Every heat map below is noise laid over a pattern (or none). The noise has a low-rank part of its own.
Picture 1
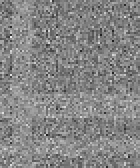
bands of rows crossing bands of columns
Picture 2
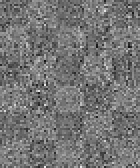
a checkerboard
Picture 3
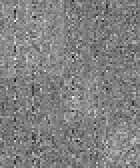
blocks along the diagonal
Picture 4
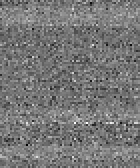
bands of rows
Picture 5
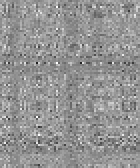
bands of rows crossing bands of columns
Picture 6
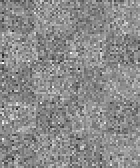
a checkerboard
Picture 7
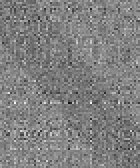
a diagonal band
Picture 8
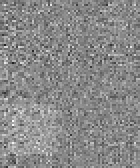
one block
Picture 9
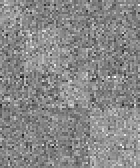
blocks along the diagonal
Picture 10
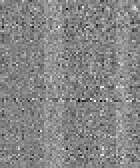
bands of columns
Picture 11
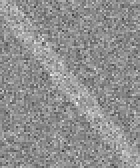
a diagonal band
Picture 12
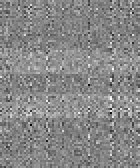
bands of rows
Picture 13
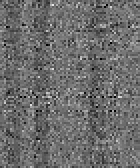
bands of columns
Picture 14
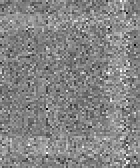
bands of rows crossing bands of columns
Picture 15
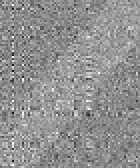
a diagonal band
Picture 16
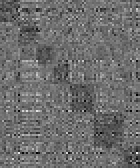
blocks along the diagonal
